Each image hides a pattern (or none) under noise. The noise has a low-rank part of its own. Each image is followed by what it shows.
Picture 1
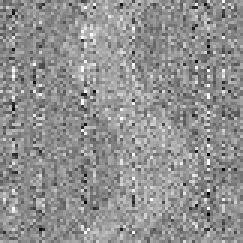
a wavy band
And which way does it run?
top to bottom
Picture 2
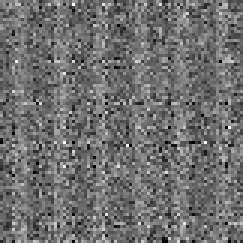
vertical stripes
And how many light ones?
6
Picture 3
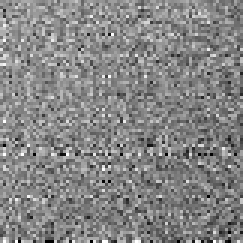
a smooth slope
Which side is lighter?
top left
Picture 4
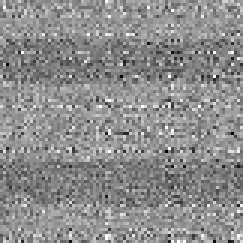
horizontal stripes
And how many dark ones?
2
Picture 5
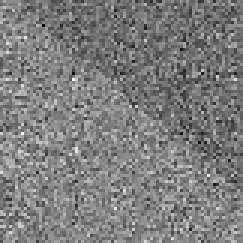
a sharp edge
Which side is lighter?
bottom left
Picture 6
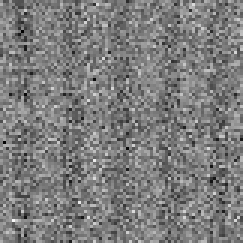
vertical stripes
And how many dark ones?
5
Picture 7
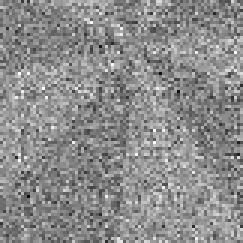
spokes from one point
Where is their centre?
top middle
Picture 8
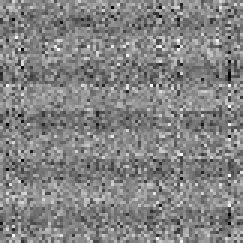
horizontal stripes
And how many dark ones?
5
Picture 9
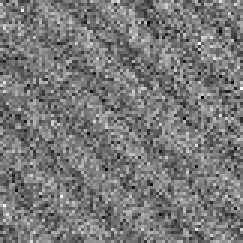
diagonal stripes
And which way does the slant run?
top left to bottom right
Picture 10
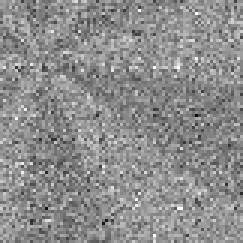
spokes from one point
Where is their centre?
top left
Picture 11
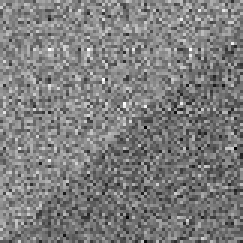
a sharp edge
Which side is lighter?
top left
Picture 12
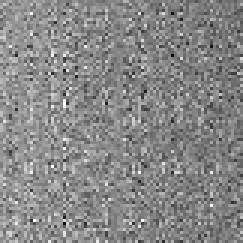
a smooth slope
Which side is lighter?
left
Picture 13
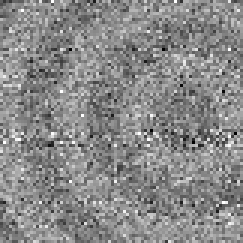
rings round one point
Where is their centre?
middle right
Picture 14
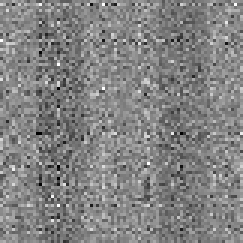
vertical stripes
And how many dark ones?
2
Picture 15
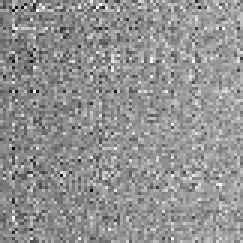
a smooth slope
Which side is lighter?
right
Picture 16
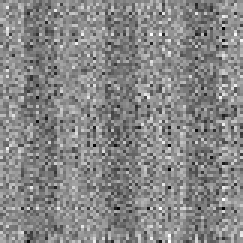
vertical stripes
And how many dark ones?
3
